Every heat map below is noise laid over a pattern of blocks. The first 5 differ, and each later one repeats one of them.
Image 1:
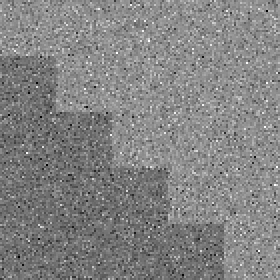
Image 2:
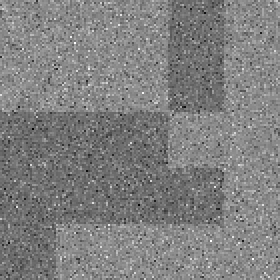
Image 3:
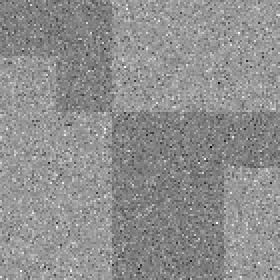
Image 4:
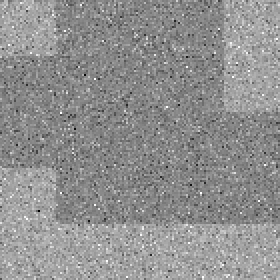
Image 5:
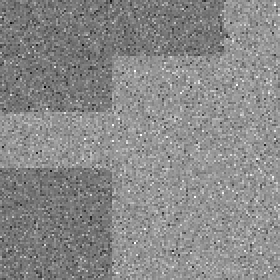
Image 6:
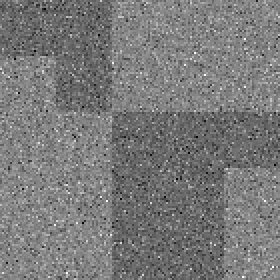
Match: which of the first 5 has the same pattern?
3
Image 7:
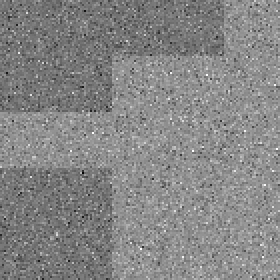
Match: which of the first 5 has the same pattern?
5
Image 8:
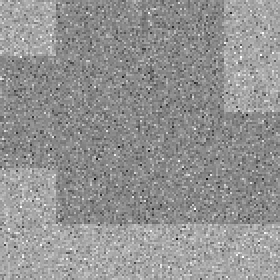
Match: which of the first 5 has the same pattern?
4
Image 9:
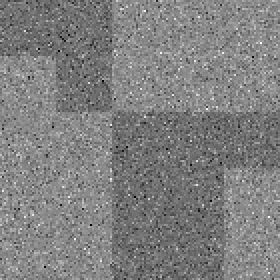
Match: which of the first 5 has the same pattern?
3
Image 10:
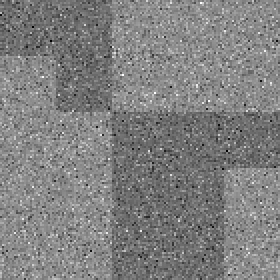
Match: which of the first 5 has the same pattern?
3
